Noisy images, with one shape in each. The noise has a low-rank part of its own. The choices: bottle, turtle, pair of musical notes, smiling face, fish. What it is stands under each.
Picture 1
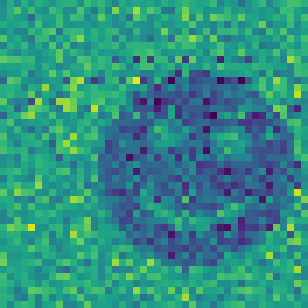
dark smiling face
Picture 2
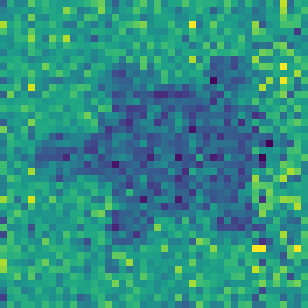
dark turtle
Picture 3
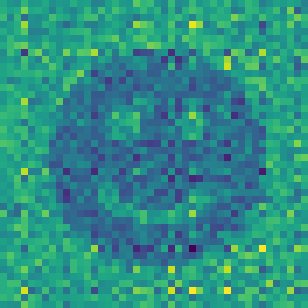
dark smiling face
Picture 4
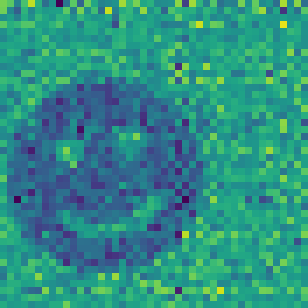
dark smiling face
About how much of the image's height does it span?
two thirds
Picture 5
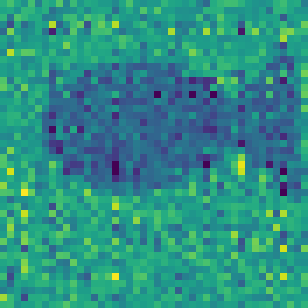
dark fish
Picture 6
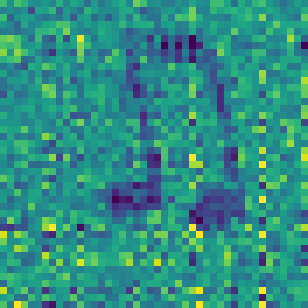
dark pair of musical notes
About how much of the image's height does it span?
two thirds
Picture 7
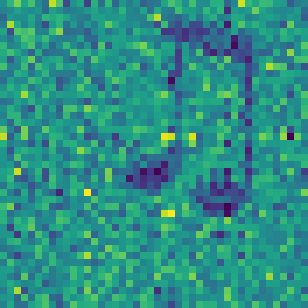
dark pair of musical notes
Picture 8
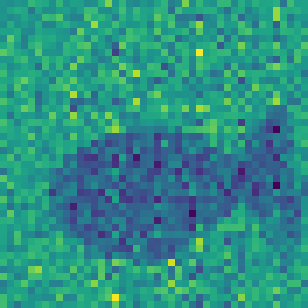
dark fish
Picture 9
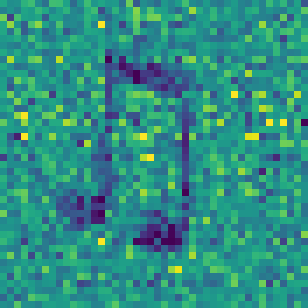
dark pair of musical notes
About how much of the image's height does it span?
two thirds
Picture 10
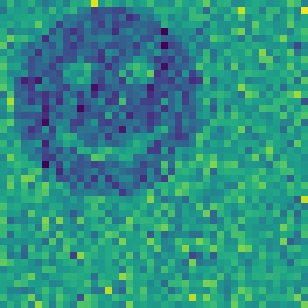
dark smiling face
